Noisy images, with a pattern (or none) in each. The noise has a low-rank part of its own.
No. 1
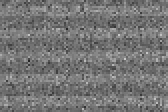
horizontal stripes
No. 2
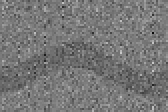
a wavy band
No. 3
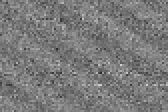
diagonal stripes
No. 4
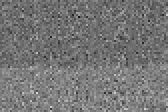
a sharp edge
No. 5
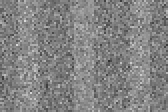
vertical stripes
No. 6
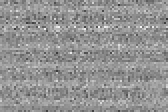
horizontal stripes
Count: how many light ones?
6
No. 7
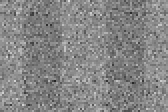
vertical stripes
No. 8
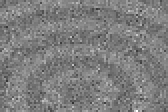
rings round one point
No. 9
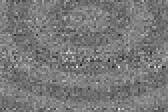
rings round one point
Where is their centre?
top middle
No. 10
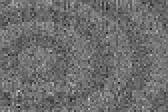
rings round one point
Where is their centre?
middle left
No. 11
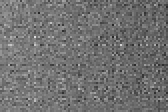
a smooth slope
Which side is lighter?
left
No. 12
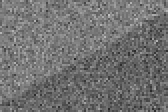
a sharp edge
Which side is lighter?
top left
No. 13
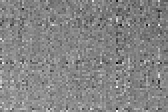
a smooth slope
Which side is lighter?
bottom left
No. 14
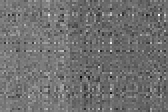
a sharp edge
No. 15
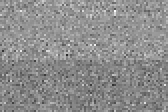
a sharp edge
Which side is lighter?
top
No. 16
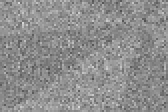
spokes from one point
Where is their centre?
top right
